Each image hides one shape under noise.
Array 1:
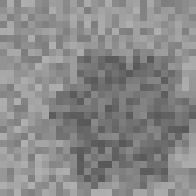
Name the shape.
flower
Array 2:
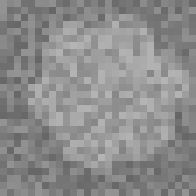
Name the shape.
flower
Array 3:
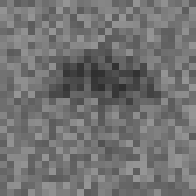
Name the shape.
umbrella
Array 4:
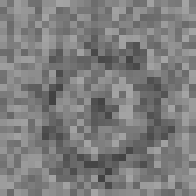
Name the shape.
gear
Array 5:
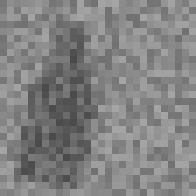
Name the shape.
bottle
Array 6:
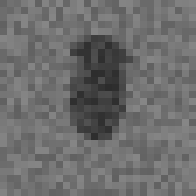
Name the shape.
footprint
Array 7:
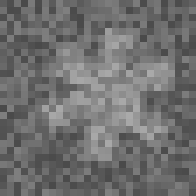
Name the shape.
asterisk
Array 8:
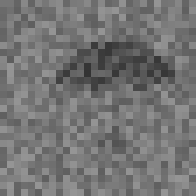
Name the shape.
umbrella
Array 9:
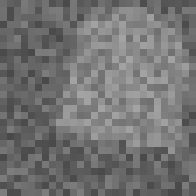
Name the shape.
ghost
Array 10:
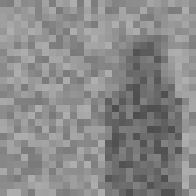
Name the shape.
bottle
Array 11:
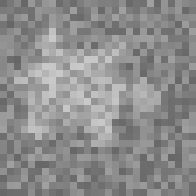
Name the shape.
turtle
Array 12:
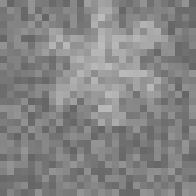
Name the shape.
asterisk
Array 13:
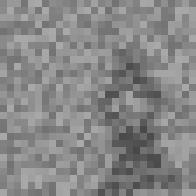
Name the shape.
chess bishop
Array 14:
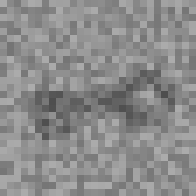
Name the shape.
key
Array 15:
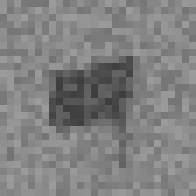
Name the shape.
flag
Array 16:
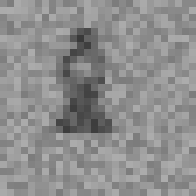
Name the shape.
chess bishop
